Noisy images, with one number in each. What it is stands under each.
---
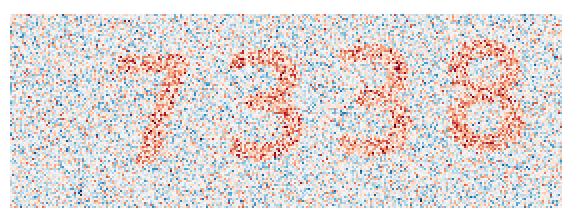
7338
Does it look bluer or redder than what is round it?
redder
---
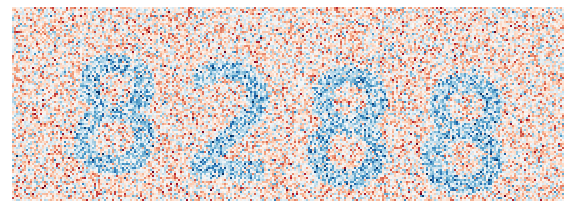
8288
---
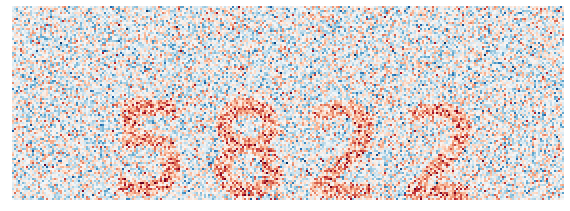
5822
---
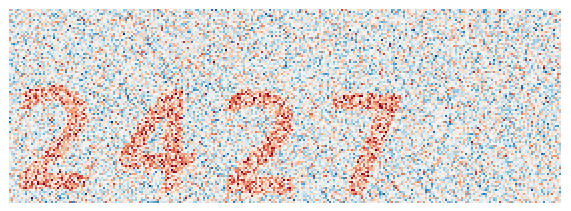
2427
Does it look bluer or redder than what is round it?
redder
